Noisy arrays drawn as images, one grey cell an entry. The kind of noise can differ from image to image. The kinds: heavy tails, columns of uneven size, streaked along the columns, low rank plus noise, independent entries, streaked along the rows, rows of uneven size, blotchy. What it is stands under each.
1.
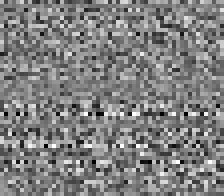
rows of uneven size
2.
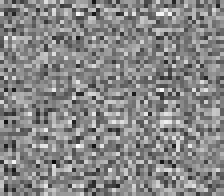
low rank plus noise
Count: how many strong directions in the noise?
two
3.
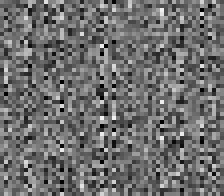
columns of uneven size
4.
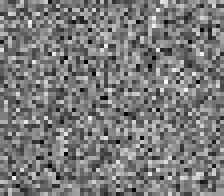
independent entries
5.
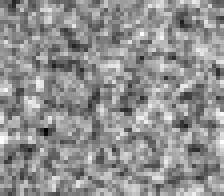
blotchy
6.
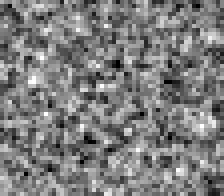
blotchy
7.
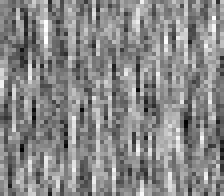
streaked along the columns
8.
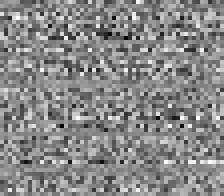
rows of uneven size
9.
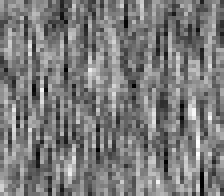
streaked along the columns
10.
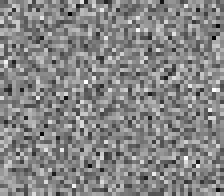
independent entries
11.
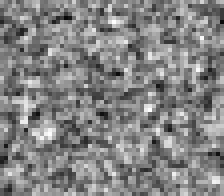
blotchy
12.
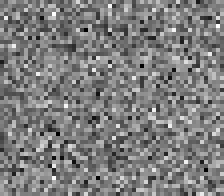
independent entries
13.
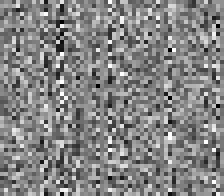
columns of uneven size
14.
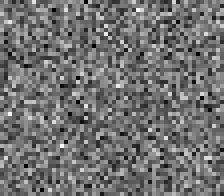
independent entries
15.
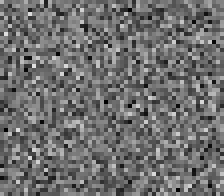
independent entries
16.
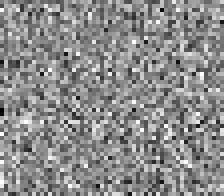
low rank plus noise
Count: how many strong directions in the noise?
five to eight
